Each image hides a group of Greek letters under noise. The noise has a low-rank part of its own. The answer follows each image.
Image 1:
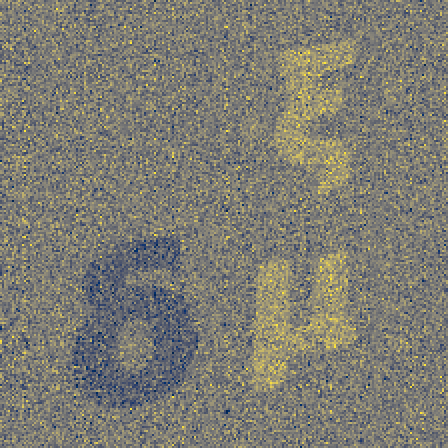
top right: light xi; bottom left: dark delta; bottom right: light mu
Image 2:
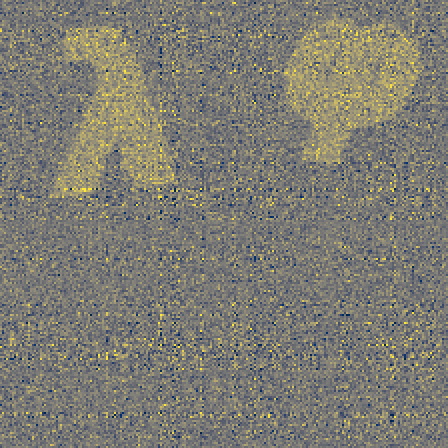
top left: light lambda; top right: light phi
